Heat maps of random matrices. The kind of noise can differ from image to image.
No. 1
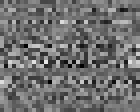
rows of uneven size
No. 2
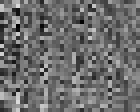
columns of uneven size
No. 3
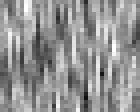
streaked along the columns
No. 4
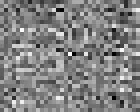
low rank plus noise
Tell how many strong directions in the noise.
three or four
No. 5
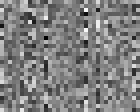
columns of uneven size
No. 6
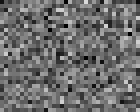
low rank plus noise
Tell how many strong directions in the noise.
five to eight
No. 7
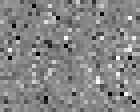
heavy tails
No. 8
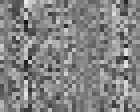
columns of uneven size
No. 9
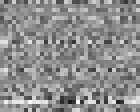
rows of uneven size
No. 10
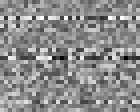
rows of uneven size
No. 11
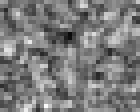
blotchy
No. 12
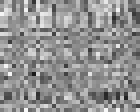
low rank plus noise
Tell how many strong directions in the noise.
two
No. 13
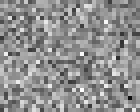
independent entries
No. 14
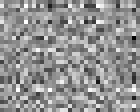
low rank plus noise
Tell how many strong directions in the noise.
two
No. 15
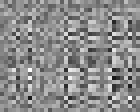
low rank plus noise
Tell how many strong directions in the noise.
one
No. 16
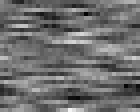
streaked along the rows
